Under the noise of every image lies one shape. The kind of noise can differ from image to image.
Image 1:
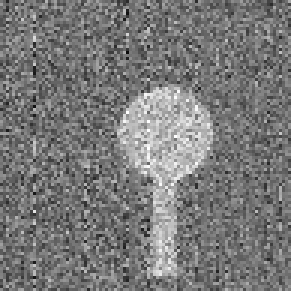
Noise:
columns of uneven size
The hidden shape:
lollipop
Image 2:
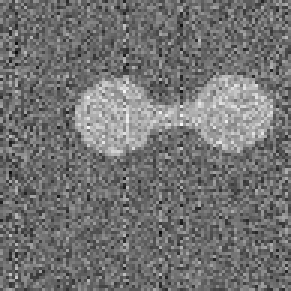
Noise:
columns of uneven size
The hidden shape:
dumbbell
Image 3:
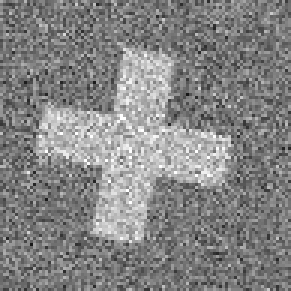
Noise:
low rank plus noise
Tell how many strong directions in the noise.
five to eight
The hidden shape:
cross
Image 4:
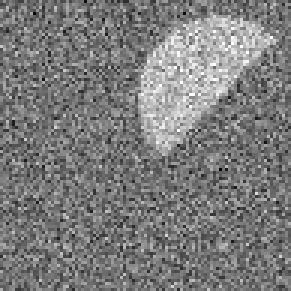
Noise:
low rank plus noise
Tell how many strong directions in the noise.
five to eight
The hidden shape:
half disc
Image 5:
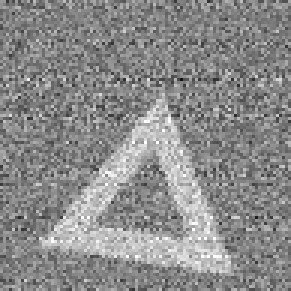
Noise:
rows of uneven size
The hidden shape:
triangle frame
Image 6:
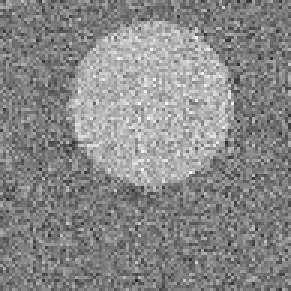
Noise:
low rank plus noise
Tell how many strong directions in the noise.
three or four
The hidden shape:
disc
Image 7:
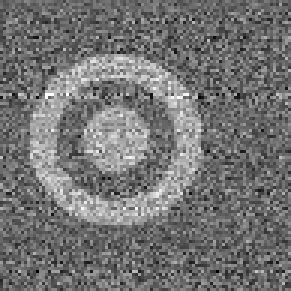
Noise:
rows of uneven size
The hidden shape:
bullseye
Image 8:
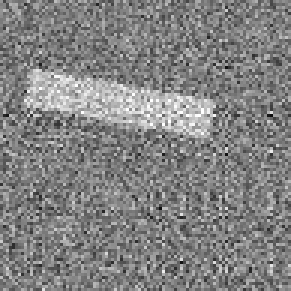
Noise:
low rank plus noise
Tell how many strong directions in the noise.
one
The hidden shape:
bar
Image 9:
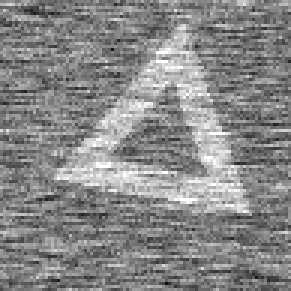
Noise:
streaked along the rows
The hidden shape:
triangle frame
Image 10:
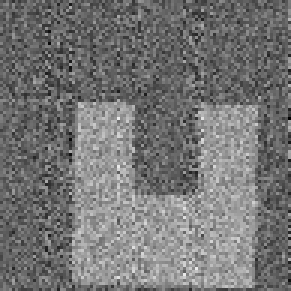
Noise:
columns of uneven size
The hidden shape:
square with a notch
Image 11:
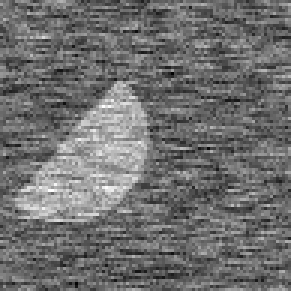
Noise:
streaked along the rows
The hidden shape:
half disc
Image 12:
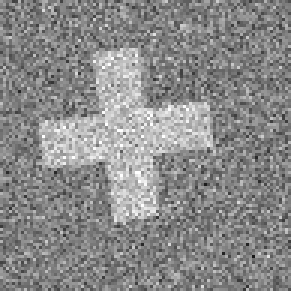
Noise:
independent entries
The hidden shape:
cross
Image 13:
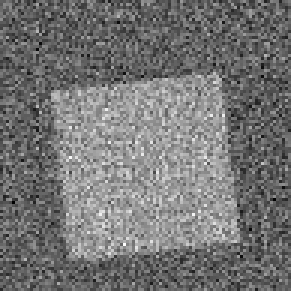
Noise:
low rank plus noise
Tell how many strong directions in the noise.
three or four
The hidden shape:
square
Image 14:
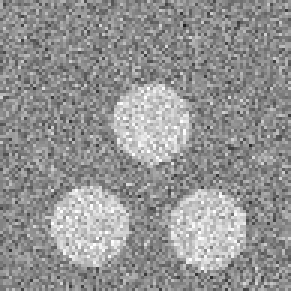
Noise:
independent entries
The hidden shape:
three dots
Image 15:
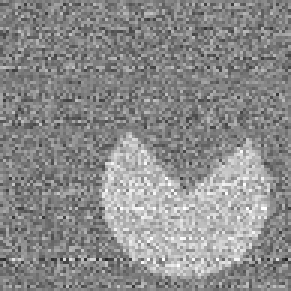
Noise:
rows of uneven size
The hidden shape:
disc with a wedge cut out
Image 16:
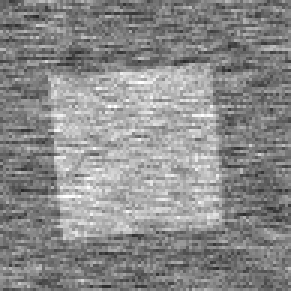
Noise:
streaked along the rows
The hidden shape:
square
